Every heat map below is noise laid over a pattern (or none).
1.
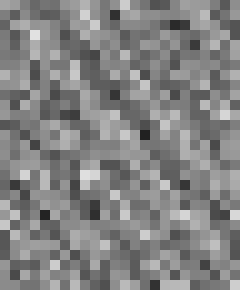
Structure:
diagonal stripes
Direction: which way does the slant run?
top left to bottom right
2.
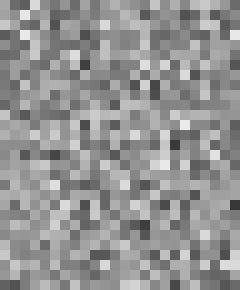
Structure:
only noise
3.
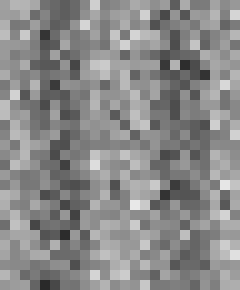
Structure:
vertical stripes
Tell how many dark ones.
2
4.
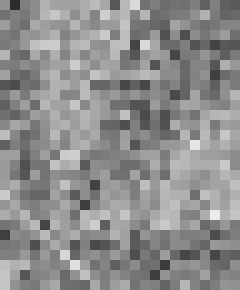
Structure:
spokes from one point
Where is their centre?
bottom left
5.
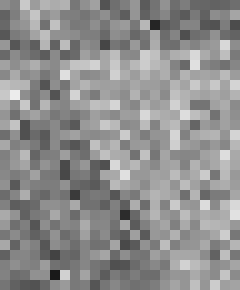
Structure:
spokes from one point
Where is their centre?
top left
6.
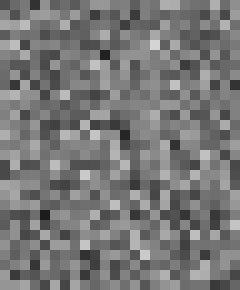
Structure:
only noise
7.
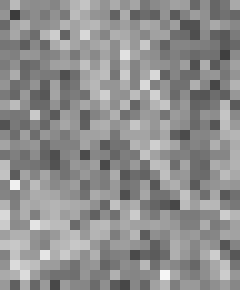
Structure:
spokes from one point
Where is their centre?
bottom right
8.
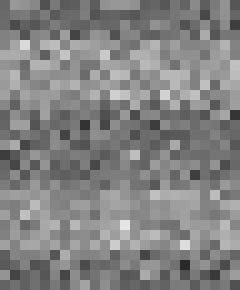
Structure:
horizontal stripes
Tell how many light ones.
2
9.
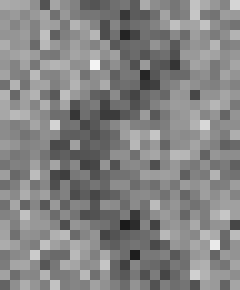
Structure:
a wavy band
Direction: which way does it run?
top to bottom
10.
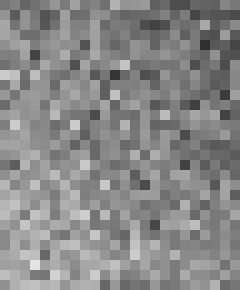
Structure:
a smooth slope
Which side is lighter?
bottom left
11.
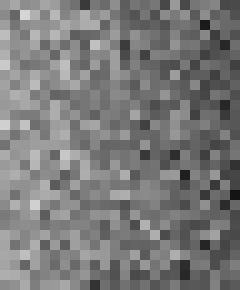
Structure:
a smooth slope
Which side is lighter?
left
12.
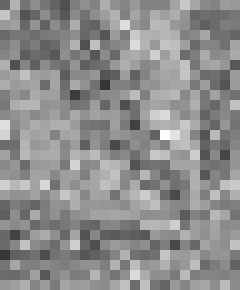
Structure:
spokes from one point
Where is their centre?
bottom right
